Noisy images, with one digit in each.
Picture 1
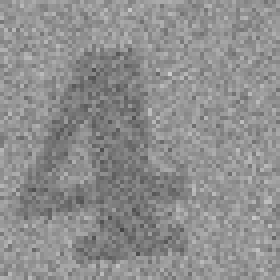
4
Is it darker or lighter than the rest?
darker
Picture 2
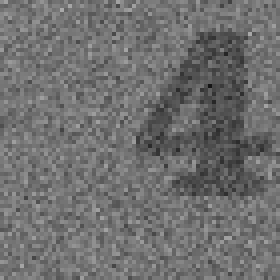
4
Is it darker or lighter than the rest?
darker
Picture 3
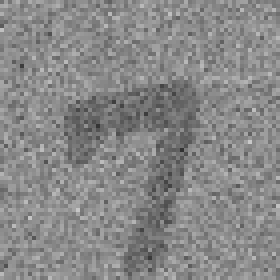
7
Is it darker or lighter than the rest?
darker
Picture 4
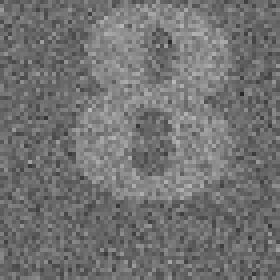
8
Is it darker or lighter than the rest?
lighter
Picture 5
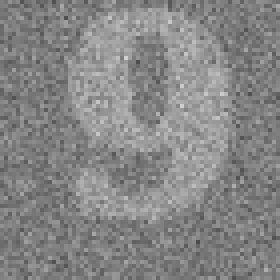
9
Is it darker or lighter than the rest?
lighter
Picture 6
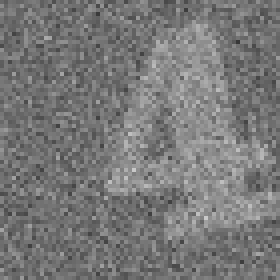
4
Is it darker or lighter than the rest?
lighter
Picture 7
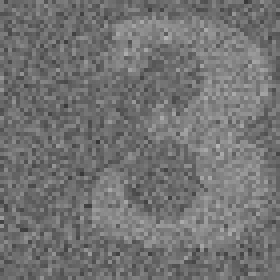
3
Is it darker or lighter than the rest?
lighter
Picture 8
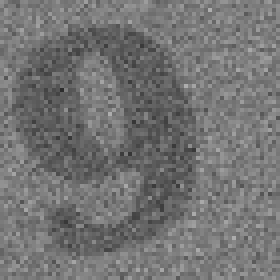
9
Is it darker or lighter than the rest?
darker
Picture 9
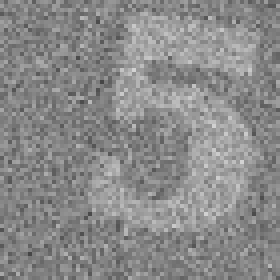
5
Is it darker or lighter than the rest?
lighter
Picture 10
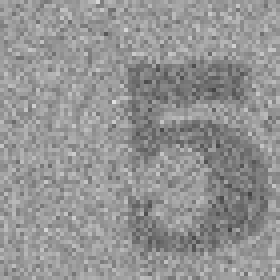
5
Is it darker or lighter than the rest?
darker
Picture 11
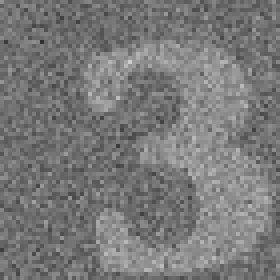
3
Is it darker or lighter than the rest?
lighter
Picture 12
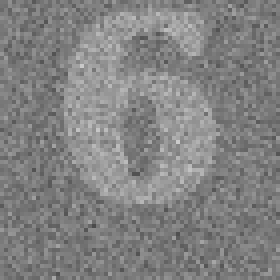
6
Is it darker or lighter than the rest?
lighter
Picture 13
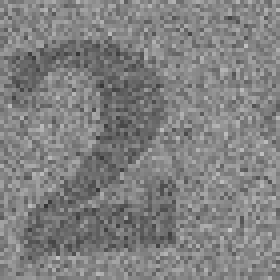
2
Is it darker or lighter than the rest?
darker
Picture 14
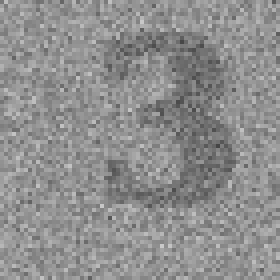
3
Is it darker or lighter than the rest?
darker
